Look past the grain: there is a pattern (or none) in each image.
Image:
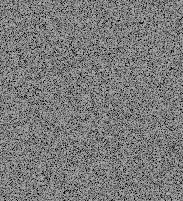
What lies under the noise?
only noise
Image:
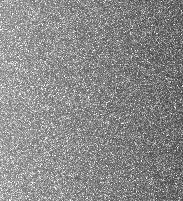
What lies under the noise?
a smooth slope
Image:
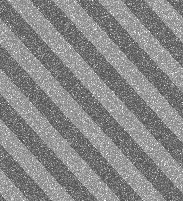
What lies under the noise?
diagonal stripes
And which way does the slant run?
top left to bottom right
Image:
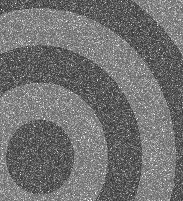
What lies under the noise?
rings round one point
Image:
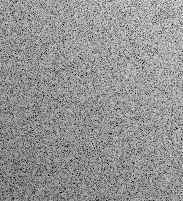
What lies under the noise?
a smooth slope
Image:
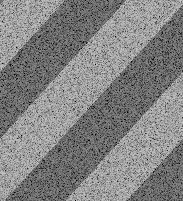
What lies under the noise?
diagonal stripes
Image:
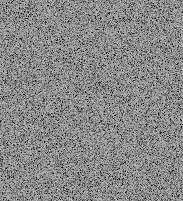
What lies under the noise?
only noise
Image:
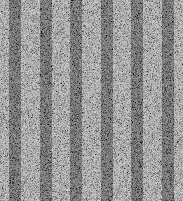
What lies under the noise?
vertical stripes
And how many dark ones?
6
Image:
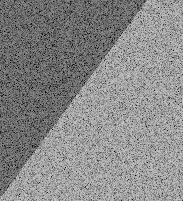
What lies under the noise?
a sharp edge
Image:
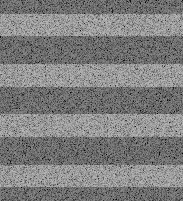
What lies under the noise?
horizontal stripes
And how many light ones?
4
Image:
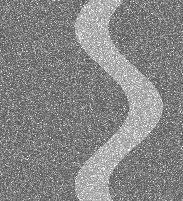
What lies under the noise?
a wavy band
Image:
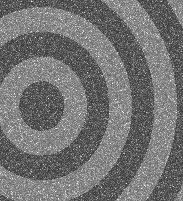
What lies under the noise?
rings round one point
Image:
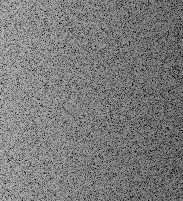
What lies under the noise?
a smooth slope
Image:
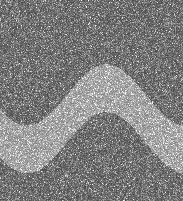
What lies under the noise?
a wavy band
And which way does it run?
left to right
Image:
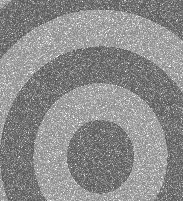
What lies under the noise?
rings round one point
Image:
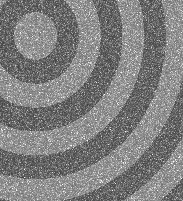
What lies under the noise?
rings round one point
